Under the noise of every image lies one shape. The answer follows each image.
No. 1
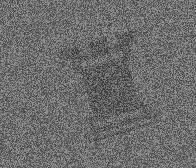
chess rook
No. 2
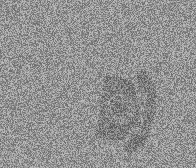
telephone
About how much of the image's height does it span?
half
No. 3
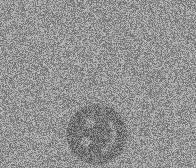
smiling face
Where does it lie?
bottom middle
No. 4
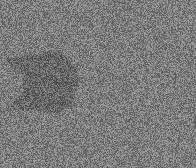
cat's head
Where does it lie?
middle left
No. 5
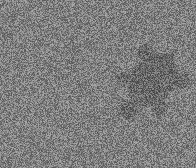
turtle
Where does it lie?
middle right
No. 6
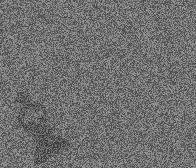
chess bishop
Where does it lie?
bottom left
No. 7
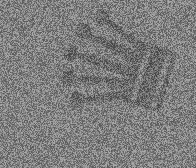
chess queen
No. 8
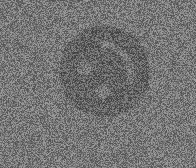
smiling face
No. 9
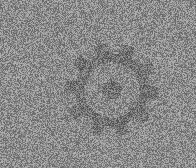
gear
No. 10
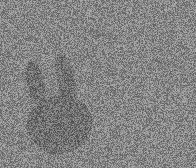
rabbit's head
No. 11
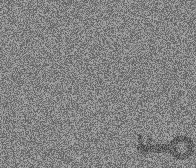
key
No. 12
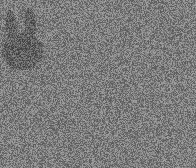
rabbit's head
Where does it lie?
top left
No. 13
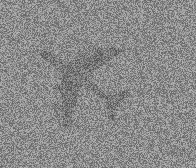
airplane
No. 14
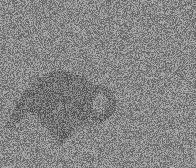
teapot
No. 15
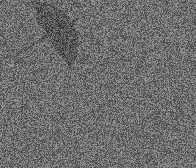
umbrella
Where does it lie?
top left
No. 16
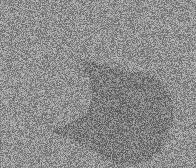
cat's head
